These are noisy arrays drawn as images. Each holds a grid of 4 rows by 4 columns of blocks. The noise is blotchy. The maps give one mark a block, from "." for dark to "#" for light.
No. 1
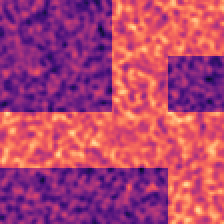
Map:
. . # #
. . # .
# # # #
. . . #
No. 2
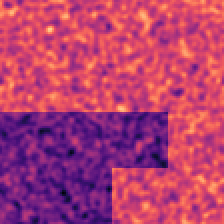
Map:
# # # #
# # # #
. . . #
. . # #
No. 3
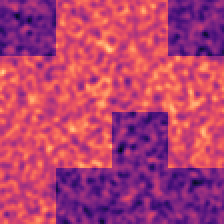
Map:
. # # .
# # # #
# # . #
# . . .
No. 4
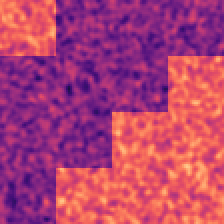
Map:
# . . .
. . . #
. . # #
. # # #
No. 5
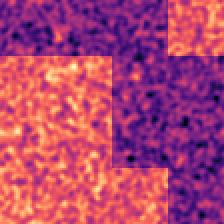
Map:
. . . #
# # . .
# # . .
# # # .
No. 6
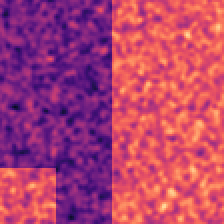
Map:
. . # #
. . # #
. . # #
# . # #
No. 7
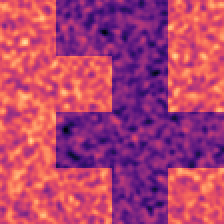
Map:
# . . #
# # . #
# . . .
# # . #
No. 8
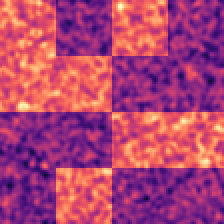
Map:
# . # .
# # . .
. . # #
. # . .
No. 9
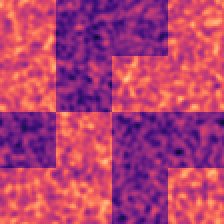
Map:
# . . #
# . # #
. # . .
# # . #
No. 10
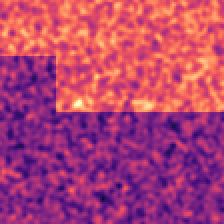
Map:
# # # #
. # # #
. . . .
. . . .
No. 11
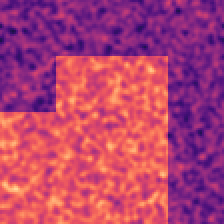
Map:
. . . .
. # # .
# # # .
# # # .
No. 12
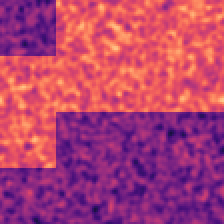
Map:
. # # #
# # # #
# . . .
. . . .
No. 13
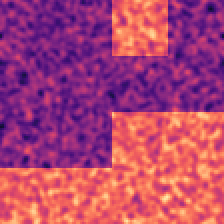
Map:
. . # .
. . . .
. . # #
# # # #
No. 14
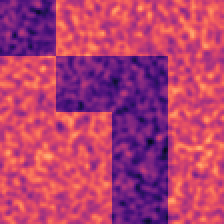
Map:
. # # #
# . . #
# # . #
# # . #
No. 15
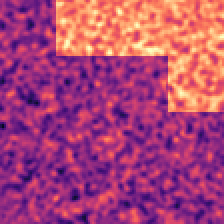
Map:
. # # #
. . . #
. . . .
. . . .
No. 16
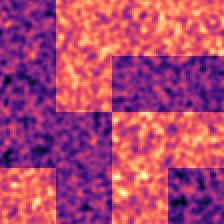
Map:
. # # #
. # . .
. . # #
# . # .
